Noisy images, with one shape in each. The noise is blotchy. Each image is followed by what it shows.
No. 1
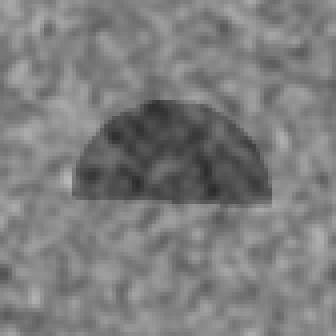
half disc
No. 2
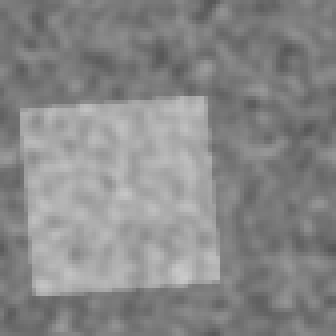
square
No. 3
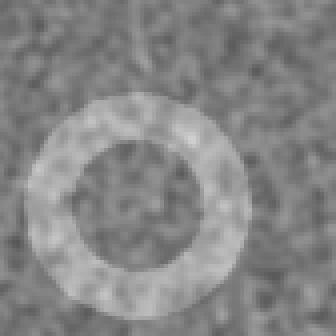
ring
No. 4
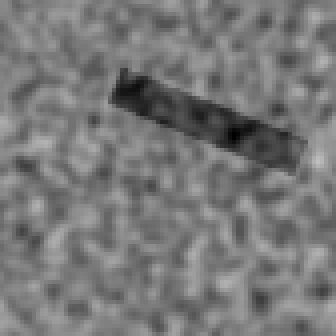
bar
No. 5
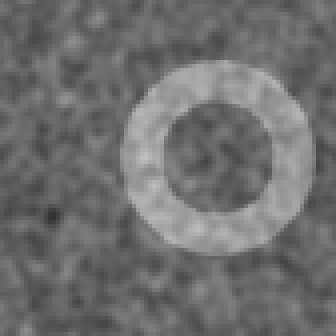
ring
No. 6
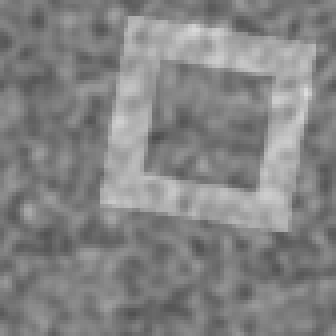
square frame
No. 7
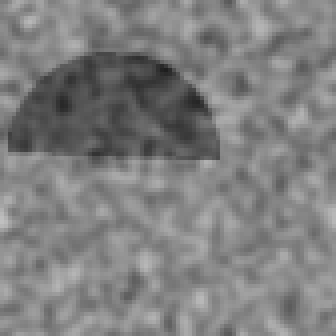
half disc
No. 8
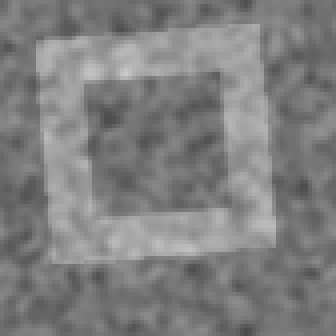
square frame
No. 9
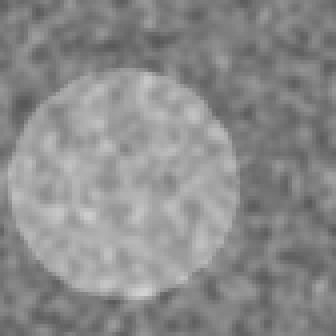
disc
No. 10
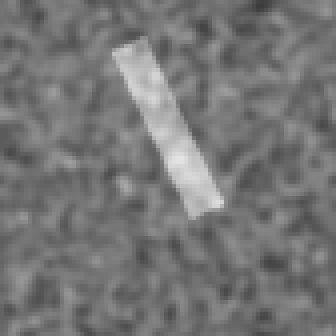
bar
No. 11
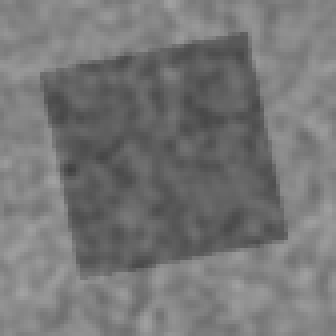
square
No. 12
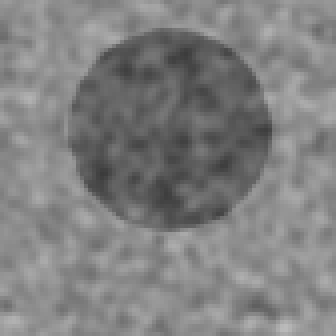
disc
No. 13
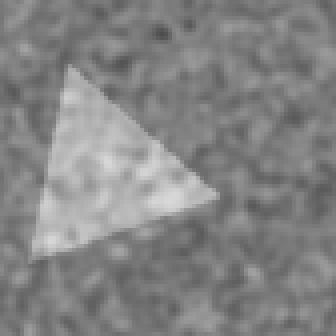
triangle
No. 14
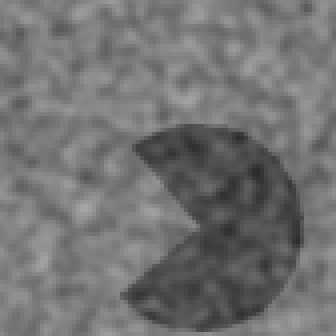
disc with a wedge cut out
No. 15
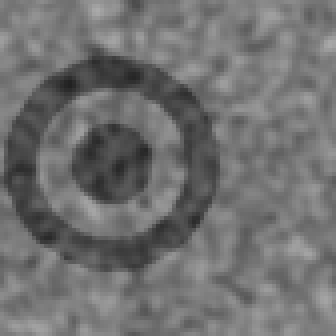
bullseye
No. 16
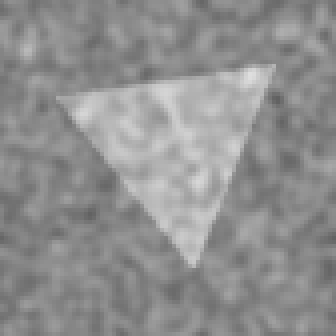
triangle
